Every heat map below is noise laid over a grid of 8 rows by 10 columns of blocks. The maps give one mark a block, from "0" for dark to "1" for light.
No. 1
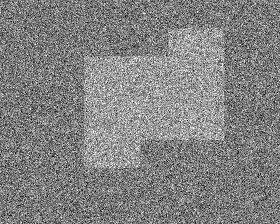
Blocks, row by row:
0000000000
0000001100
0001111100
0001111100
0001111100
0001100000
0000000000
0000000000
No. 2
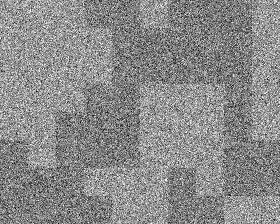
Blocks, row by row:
1110010001
1111000001
1111000001
1110011101
1100011101
0100011100
0001110100
0000110011
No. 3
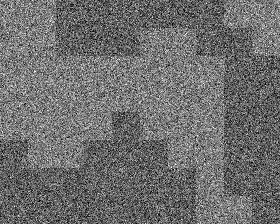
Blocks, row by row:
1100000011
1100011001
1111111100
1111111100
1111011100
0110001100
0000000100
0000000110
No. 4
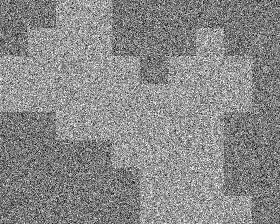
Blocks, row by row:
0011000000
0111000100
1111101110
1111111110
0011111100
0000111100
0000011100
0000011110
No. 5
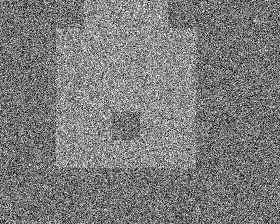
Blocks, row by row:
0001110000
0011111000
0011111000
0011111000
0011011000
0011111000
0000000000
0000000000
